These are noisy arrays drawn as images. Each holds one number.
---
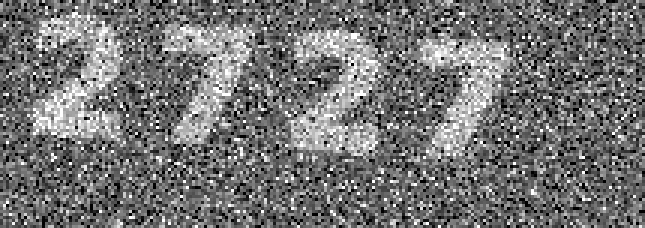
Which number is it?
2727
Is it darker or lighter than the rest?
lighter
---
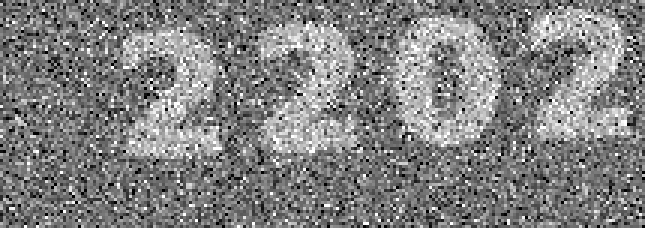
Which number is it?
2202
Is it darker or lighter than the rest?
lighter
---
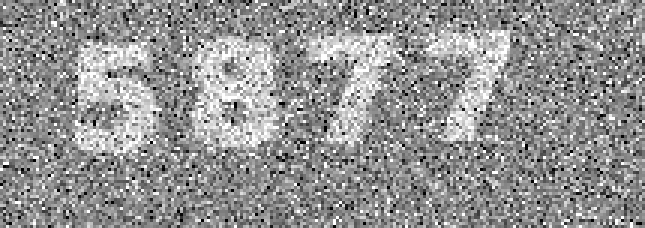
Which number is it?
5877
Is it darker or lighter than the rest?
lighter
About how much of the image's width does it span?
two thirds
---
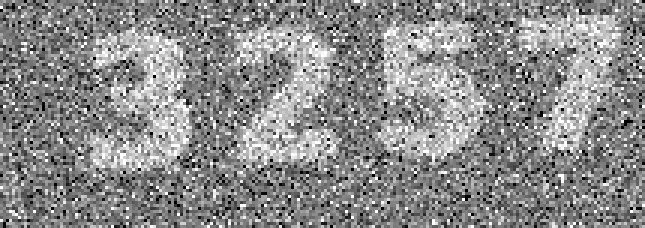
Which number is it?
3257
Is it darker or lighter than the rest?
lighter
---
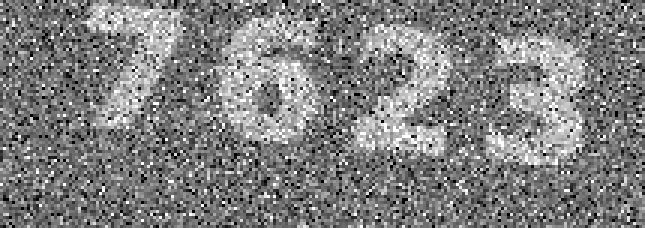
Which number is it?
7623
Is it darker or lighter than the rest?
lighter
